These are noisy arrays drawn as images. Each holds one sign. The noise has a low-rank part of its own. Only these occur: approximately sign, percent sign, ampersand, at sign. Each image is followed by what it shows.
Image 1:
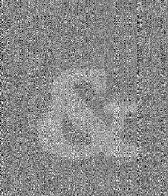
ampersand
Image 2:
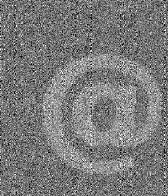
at sign
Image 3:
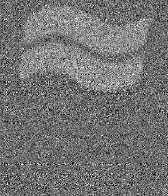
approximately sign
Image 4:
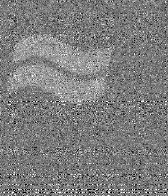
approximately sign
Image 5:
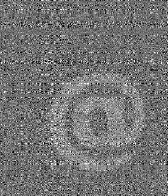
at sign
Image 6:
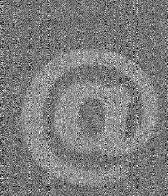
at sign
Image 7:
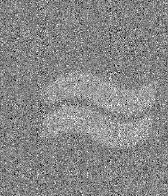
approximately sign
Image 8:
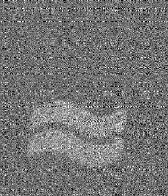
approximately sign
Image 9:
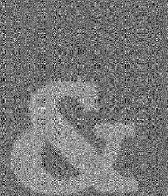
ampersand
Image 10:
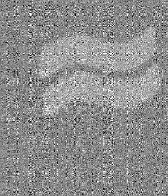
approximately sign
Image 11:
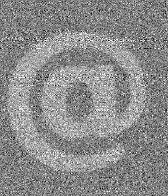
at sign
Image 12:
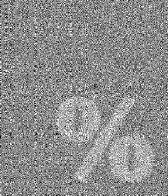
percent sign
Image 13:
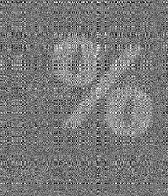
percent sign
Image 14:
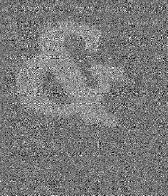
ampersand
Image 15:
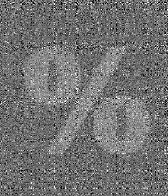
percent sign
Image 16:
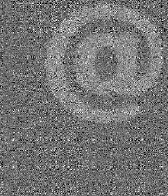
at sign
